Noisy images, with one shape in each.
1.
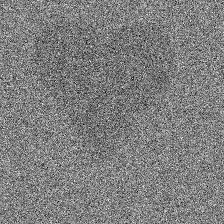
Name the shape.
heart
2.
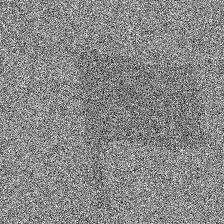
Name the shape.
flag
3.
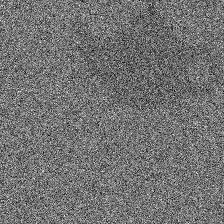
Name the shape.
teapot
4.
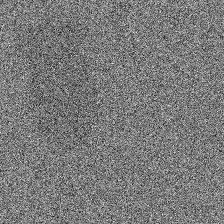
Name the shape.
footprint
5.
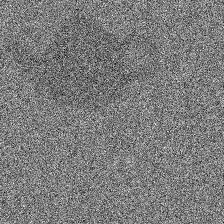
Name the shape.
teapot
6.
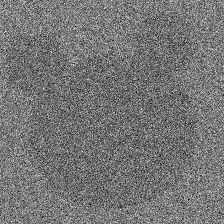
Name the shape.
bear's head
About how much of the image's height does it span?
nearly all
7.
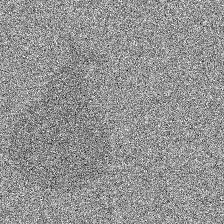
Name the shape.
pear
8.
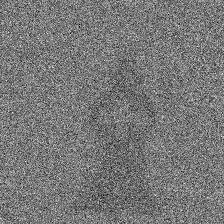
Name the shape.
chess bishop
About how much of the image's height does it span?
two thirds
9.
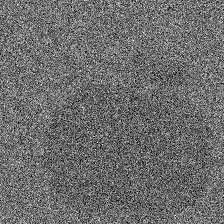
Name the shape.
apple
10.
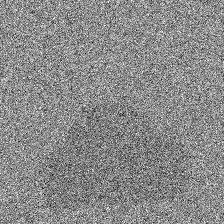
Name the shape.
cloud
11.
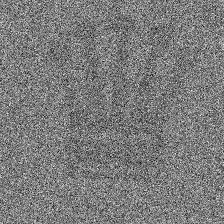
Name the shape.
chess queen
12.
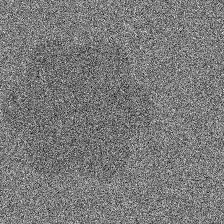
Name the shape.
flower
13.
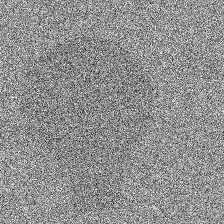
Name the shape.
light bulb
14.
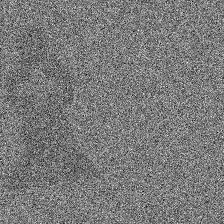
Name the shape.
chess bishop
